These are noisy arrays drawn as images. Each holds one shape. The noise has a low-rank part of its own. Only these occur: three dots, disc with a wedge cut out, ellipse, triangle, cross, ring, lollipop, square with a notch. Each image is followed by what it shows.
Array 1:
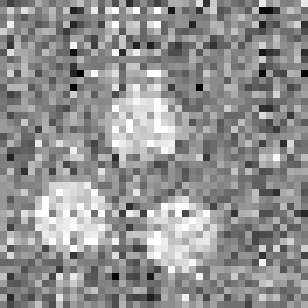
light three dots
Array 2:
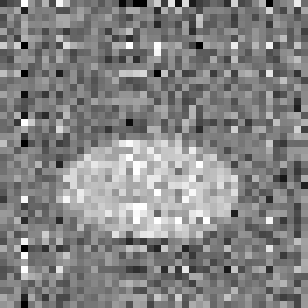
light ellipse
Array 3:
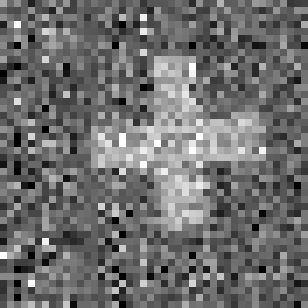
light cross
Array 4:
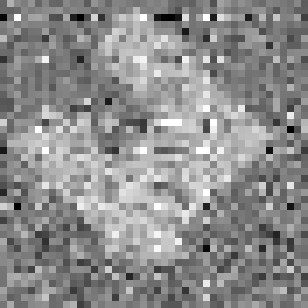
light square with a notch
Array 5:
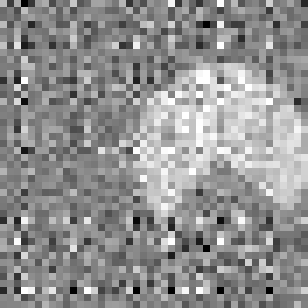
light disc with a wedge cut out
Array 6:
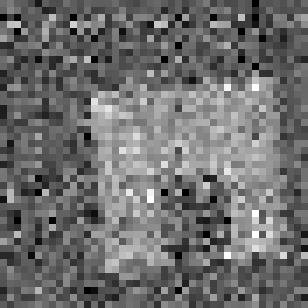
light square with a notch
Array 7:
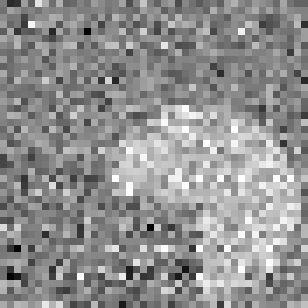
light disc with a wedge cut out
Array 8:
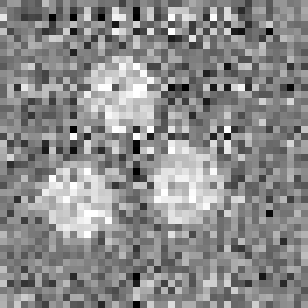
light three dots
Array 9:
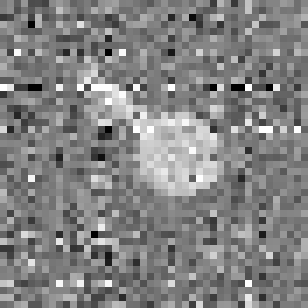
light lollipop
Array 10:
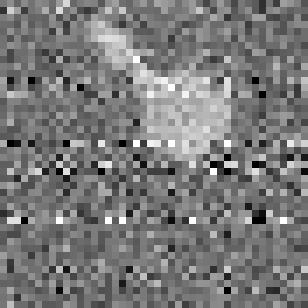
light lollipop
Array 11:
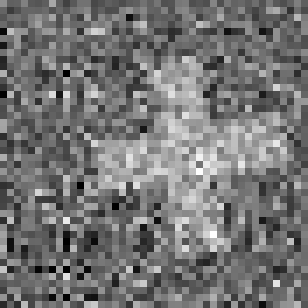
light cross
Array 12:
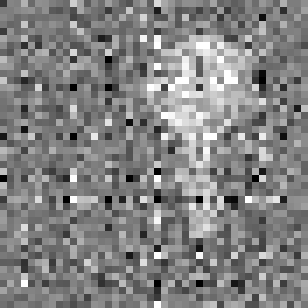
light lollipop
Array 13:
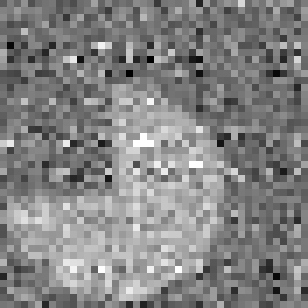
light disc with a wedge cut out
